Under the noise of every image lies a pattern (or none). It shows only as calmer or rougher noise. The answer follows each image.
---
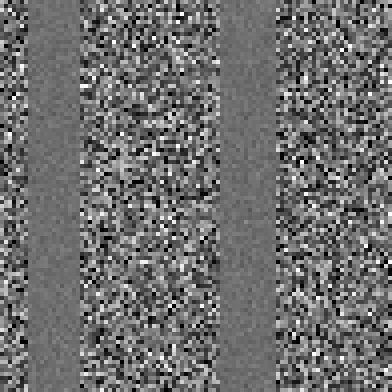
bands of columns
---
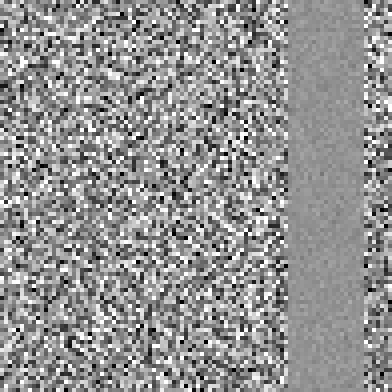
one band of columns
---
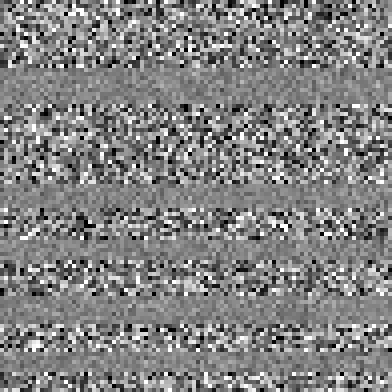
bands of rows
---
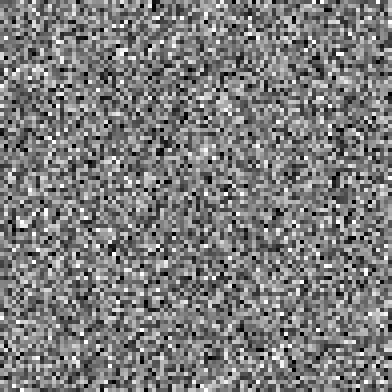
only noise
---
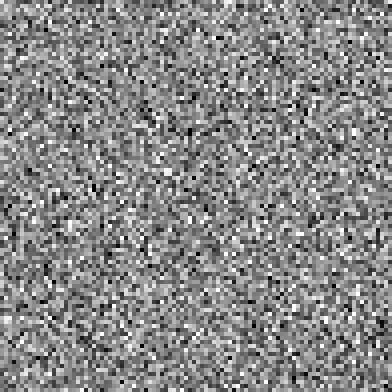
only noise
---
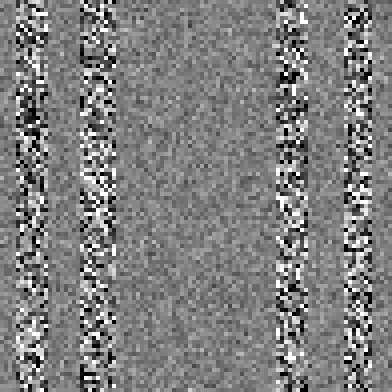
bands of columns
